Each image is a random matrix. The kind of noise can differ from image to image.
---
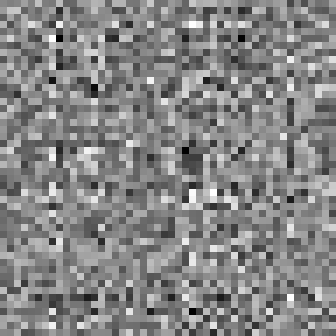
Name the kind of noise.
low rank plus noise
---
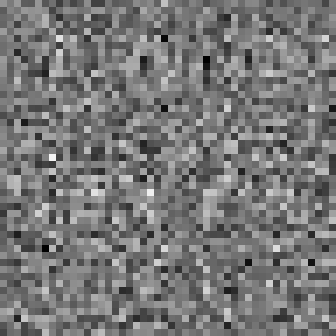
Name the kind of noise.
low rank plus noise
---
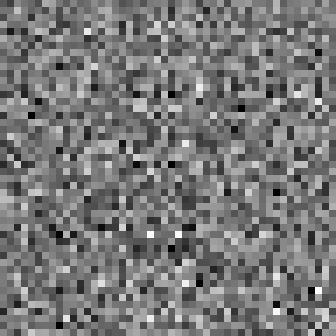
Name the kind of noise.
low rank plus noise
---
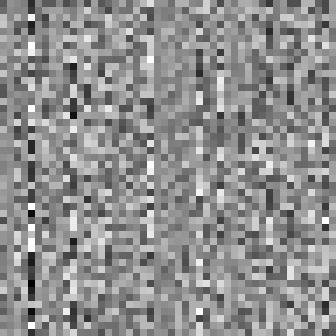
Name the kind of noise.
columns of uneven size
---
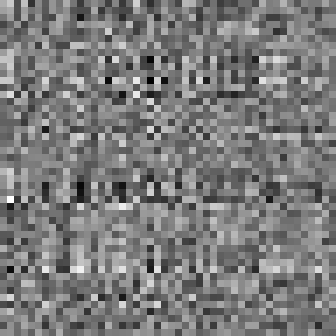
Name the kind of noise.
low rank plus noise
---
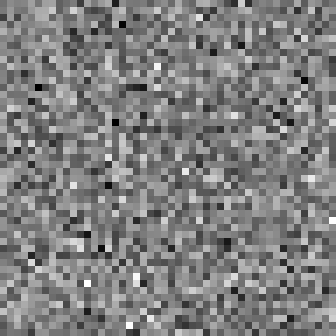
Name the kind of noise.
independent entries
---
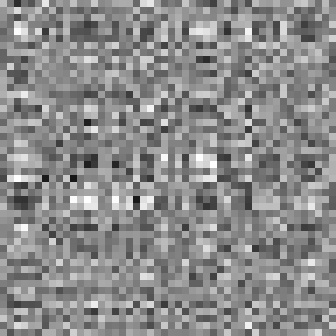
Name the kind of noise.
low rank plus noise
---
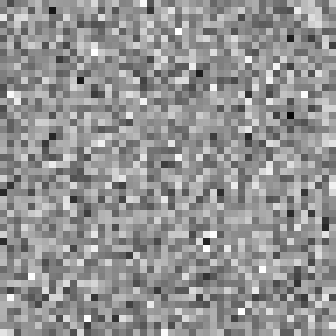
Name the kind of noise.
independent entries
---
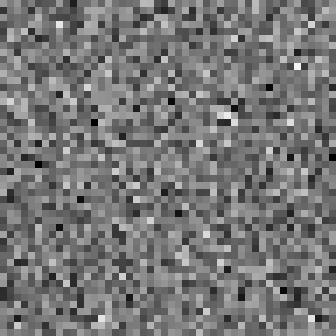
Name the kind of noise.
independent entries
